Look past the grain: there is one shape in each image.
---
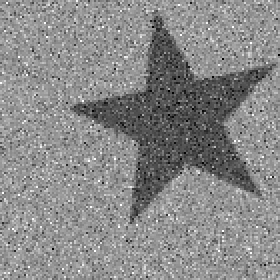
star
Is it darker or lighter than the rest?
darker
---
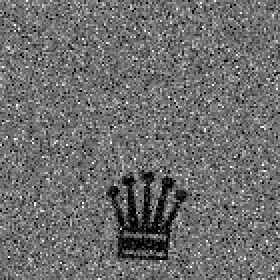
chess queen
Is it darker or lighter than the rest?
darker
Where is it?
bottom middle
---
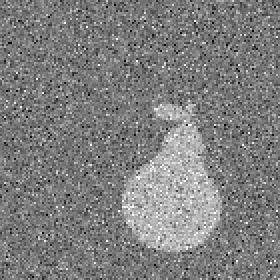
pear
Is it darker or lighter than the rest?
lighter
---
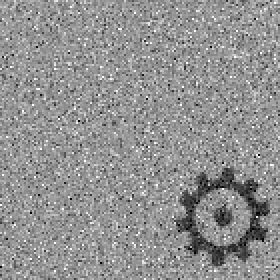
gear
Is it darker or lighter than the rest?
darker
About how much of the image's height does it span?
a third
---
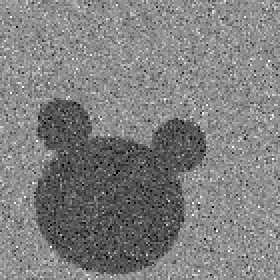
bear's head
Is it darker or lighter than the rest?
darker
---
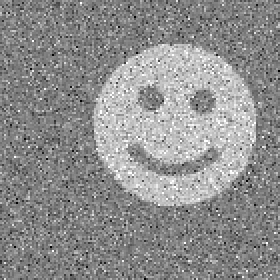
smiling face
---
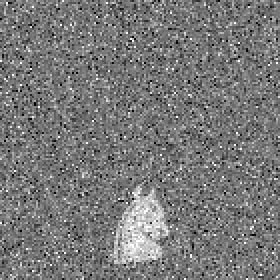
chess knight
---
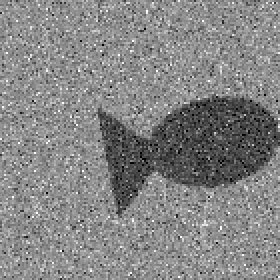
fish
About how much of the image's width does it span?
two thirds
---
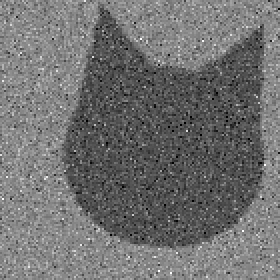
cat's head
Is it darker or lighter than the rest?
darker
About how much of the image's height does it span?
nearly all
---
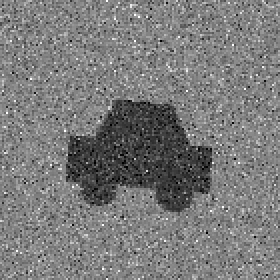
car
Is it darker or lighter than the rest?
darker
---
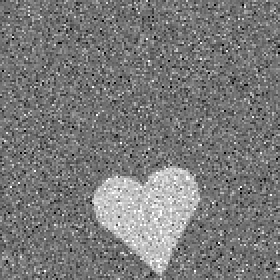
heart
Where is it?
bottom middle
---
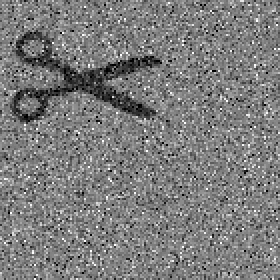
pair of scissors
